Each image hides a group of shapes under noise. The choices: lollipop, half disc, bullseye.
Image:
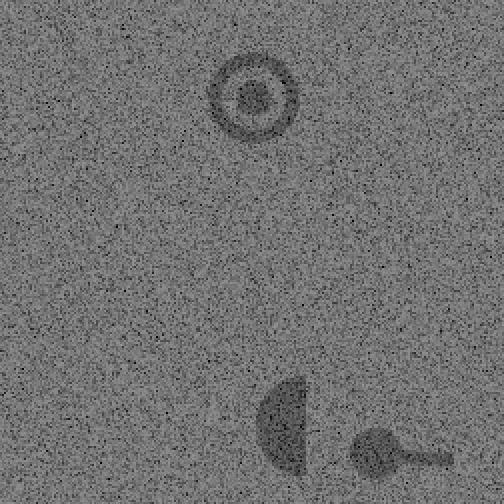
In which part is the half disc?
bottom middle
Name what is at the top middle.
bullseye
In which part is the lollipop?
bottom right
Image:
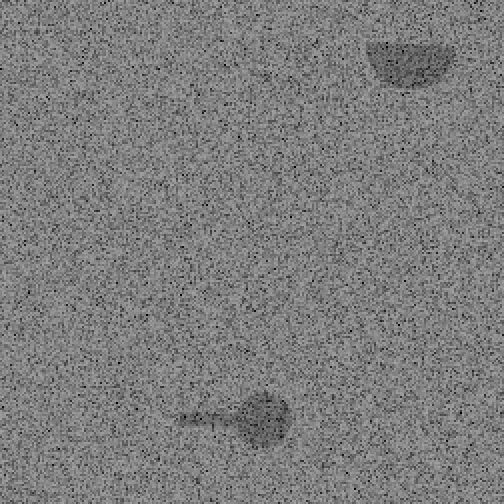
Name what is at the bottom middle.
lollipop
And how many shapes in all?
2
